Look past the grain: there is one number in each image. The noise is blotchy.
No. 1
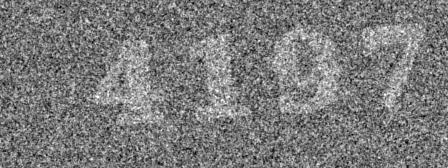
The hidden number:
4197
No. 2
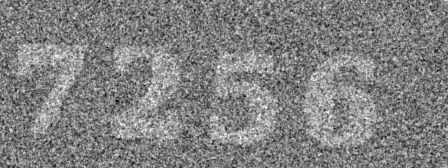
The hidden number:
7256
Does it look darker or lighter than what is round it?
lighter
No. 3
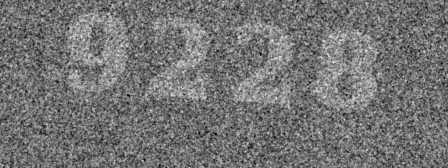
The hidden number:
9228
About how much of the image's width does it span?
two thirds
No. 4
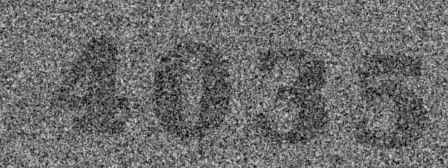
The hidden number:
4035
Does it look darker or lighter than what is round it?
darker
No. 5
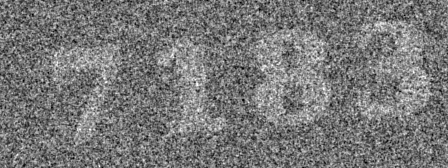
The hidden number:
7183
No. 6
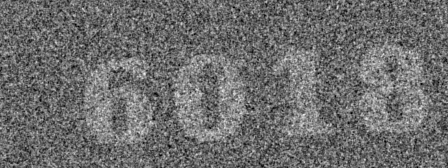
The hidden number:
6018
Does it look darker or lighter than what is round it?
lighter
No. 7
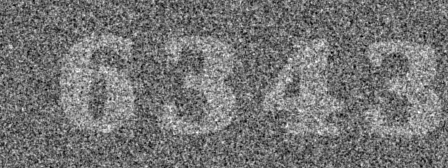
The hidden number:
6343
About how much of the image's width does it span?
nearly all
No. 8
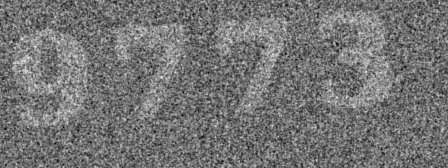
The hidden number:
9773
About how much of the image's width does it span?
nearly all
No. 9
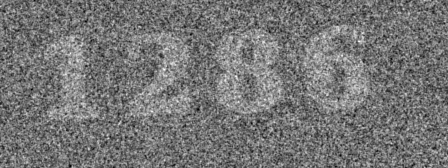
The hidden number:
1286
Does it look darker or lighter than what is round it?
lighter
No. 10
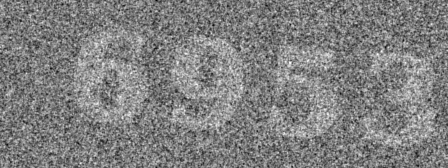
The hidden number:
6953
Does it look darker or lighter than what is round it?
lighter
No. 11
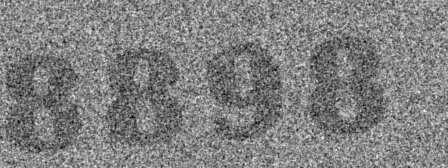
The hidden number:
8898
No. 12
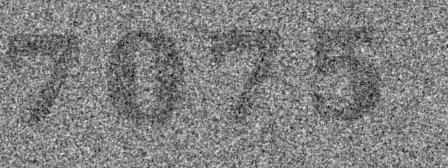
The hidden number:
7075
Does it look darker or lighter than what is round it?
darker
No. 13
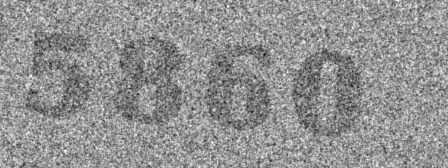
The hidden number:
5860
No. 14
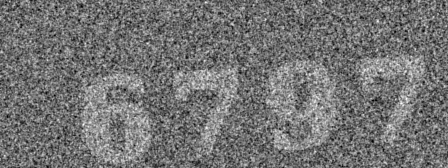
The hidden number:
6797
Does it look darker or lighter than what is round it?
lighter
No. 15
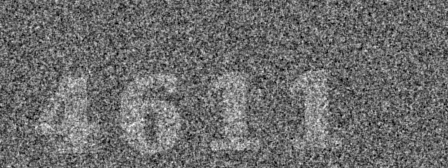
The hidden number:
4611
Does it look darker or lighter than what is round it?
lighter
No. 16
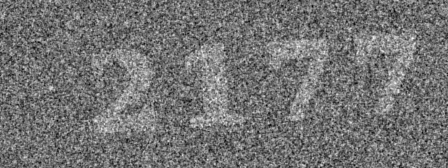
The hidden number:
2177
